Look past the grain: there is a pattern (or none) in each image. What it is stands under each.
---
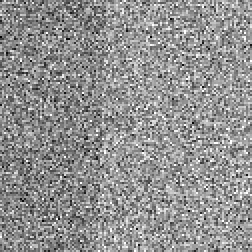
a sharp edge
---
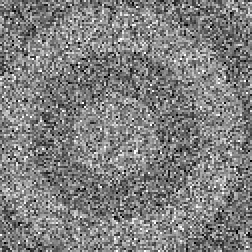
rings round one point
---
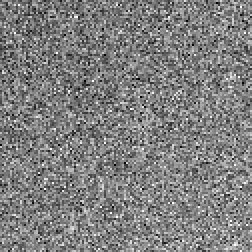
a smooth slope
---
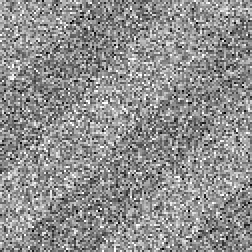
diagonal stripes
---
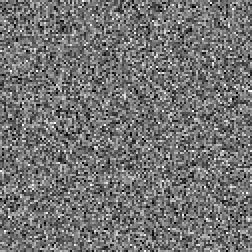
only noise
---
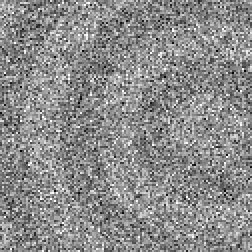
rings round one point
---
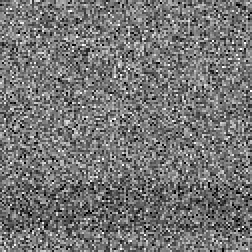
one horizontal stripe
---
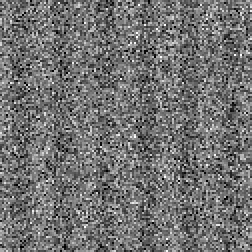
vertical stripes
